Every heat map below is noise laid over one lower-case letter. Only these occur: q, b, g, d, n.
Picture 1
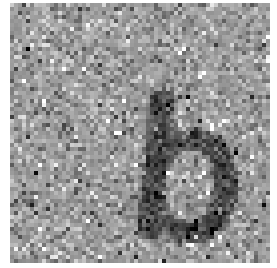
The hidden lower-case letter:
b
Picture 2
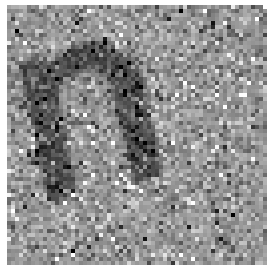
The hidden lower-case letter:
n
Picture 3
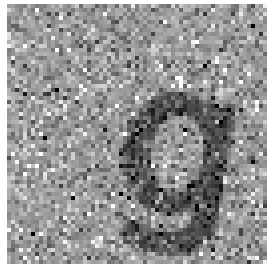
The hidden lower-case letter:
g
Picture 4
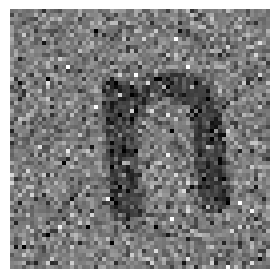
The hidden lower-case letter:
n
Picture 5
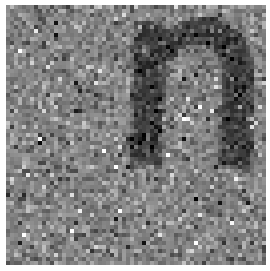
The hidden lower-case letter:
n
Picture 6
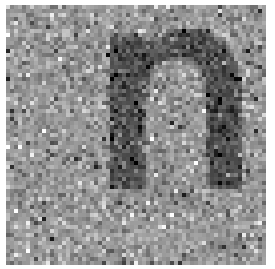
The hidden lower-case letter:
n
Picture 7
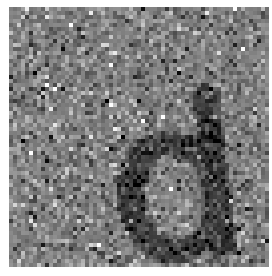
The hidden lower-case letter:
d
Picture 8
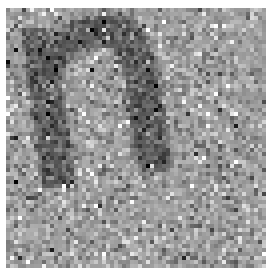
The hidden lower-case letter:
n
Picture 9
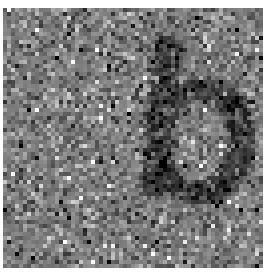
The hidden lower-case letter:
b
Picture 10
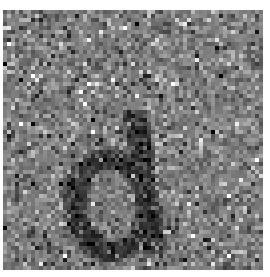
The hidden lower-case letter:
d
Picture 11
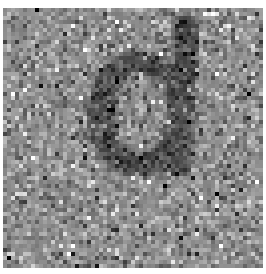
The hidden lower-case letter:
d
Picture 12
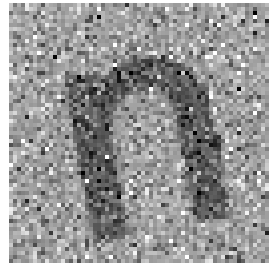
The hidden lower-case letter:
n
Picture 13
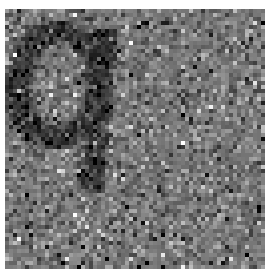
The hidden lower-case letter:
q
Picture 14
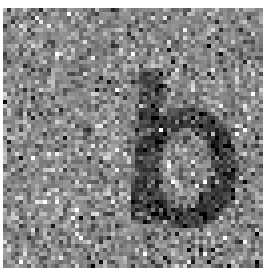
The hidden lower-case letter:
b
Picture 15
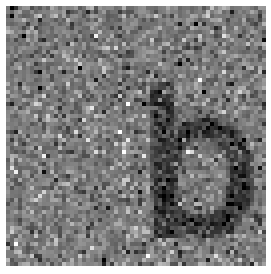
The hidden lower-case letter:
b
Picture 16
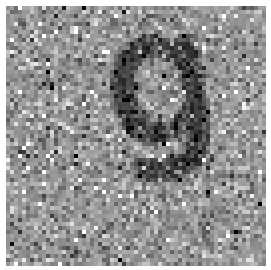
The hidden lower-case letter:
g
